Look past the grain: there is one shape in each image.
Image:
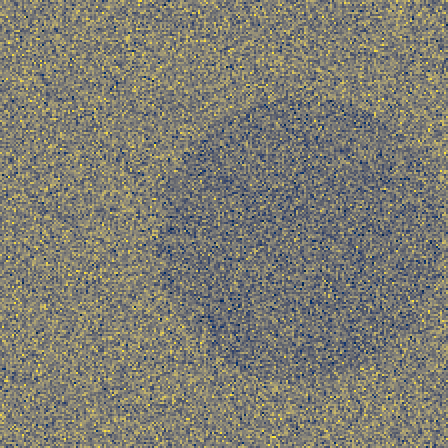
disc
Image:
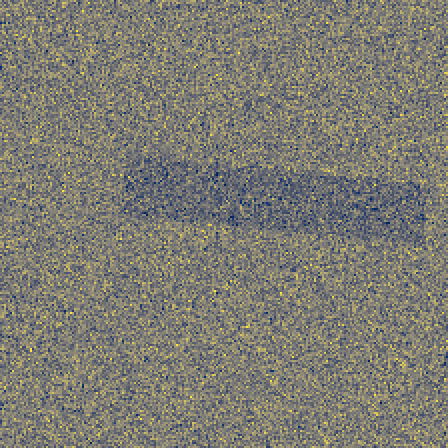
bar
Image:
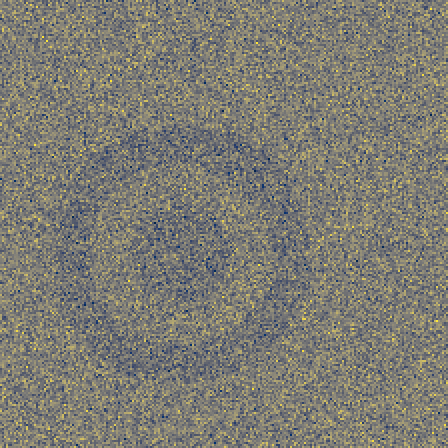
bullseye
